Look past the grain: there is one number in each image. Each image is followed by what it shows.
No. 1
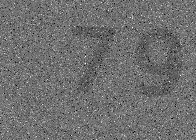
79
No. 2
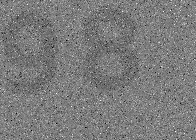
98
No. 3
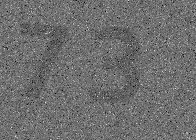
73
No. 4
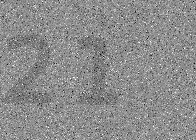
21
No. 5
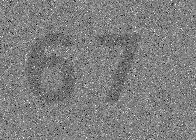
67
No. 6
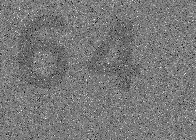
64
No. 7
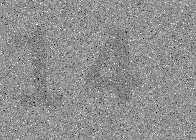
14
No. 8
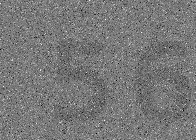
56
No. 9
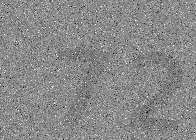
72
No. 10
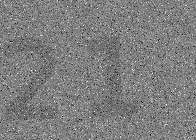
21
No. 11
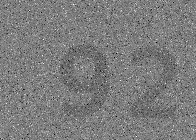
92
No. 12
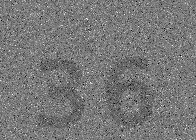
36
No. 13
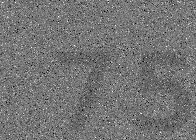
75
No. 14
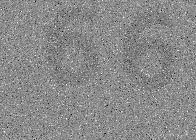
66
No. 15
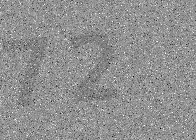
72
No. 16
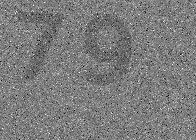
79
